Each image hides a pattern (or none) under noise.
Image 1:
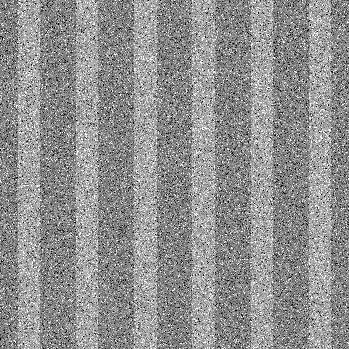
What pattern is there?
vertical stripes
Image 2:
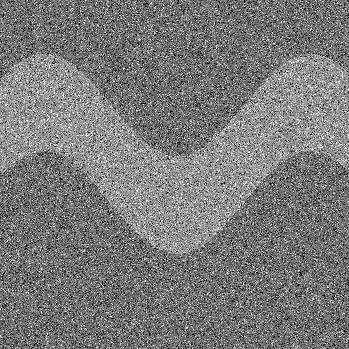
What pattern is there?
a wavy band
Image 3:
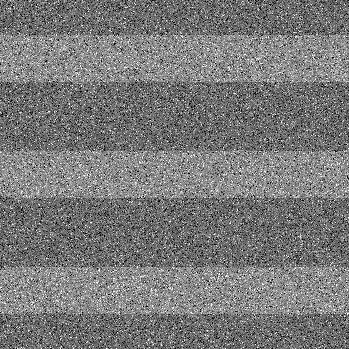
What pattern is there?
horizontal stripes
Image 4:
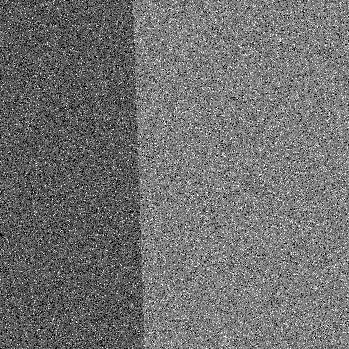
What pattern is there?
a sharp edge
